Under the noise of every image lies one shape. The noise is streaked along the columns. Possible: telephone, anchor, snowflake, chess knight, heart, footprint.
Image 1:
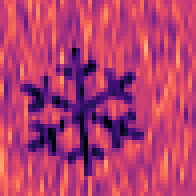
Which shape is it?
snowflake
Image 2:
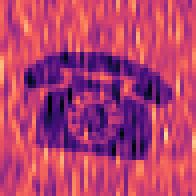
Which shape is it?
telephone
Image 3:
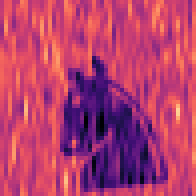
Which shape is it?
chess knight
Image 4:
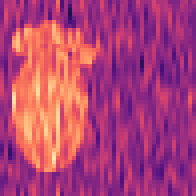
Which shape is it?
footprint
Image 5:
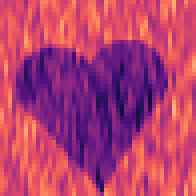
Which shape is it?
heart
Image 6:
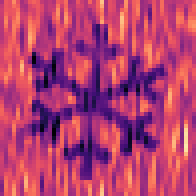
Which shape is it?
snowflake
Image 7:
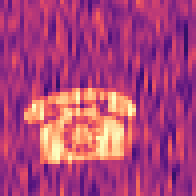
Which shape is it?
telephone
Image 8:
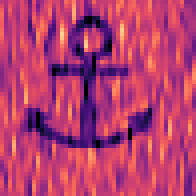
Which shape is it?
anchor
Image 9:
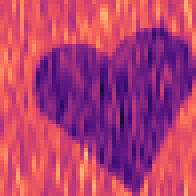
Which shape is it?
heart
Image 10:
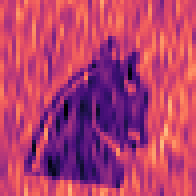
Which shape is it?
chess knight
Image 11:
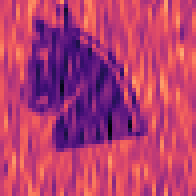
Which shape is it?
chess knight
